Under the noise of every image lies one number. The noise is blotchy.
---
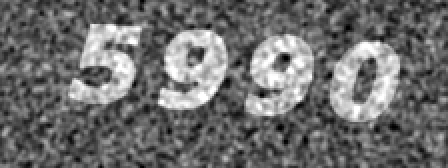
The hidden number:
5990
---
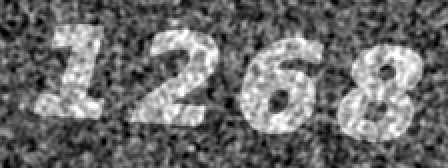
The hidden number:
1268
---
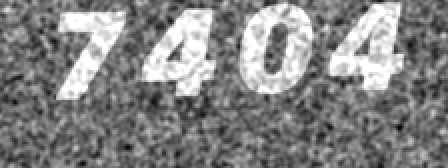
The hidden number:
7404
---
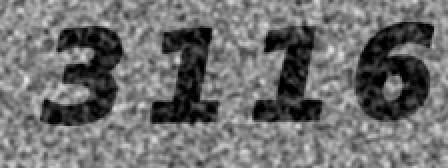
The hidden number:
3116
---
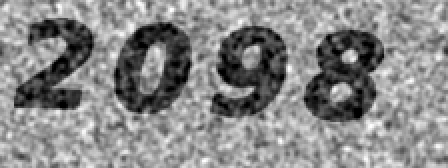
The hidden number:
2098
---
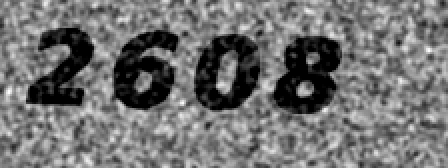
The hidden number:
2608
